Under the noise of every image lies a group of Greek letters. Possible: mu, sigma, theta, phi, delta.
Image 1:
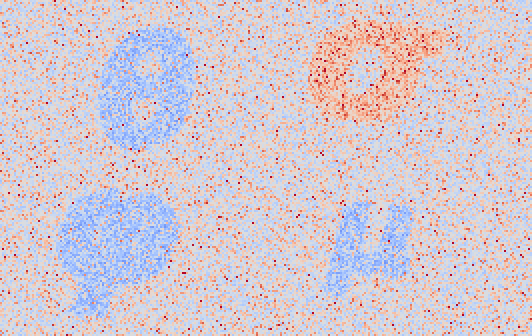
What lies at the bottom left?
phi
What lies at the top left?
theta
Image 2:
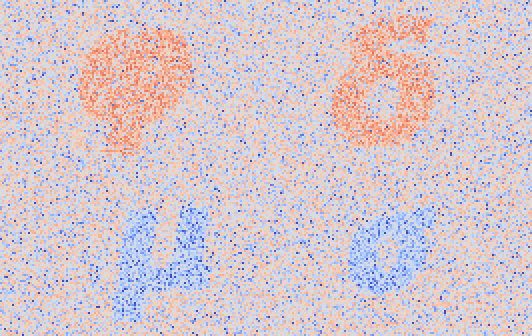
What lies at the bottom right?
sigma
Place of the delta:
top right
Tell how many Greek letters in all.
4
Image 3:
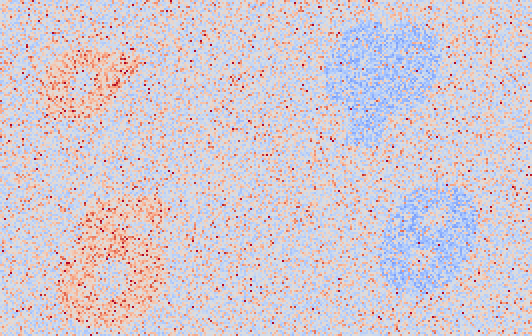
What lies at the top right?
phi
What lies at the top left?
sigma
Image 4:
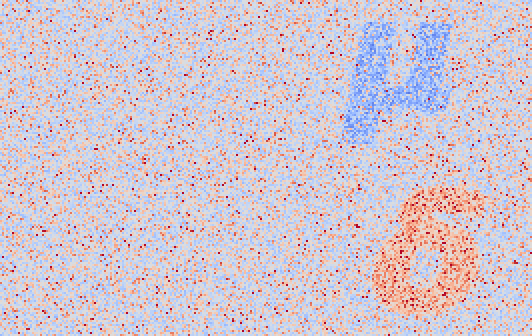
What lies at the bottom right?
delta
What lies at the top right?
mu
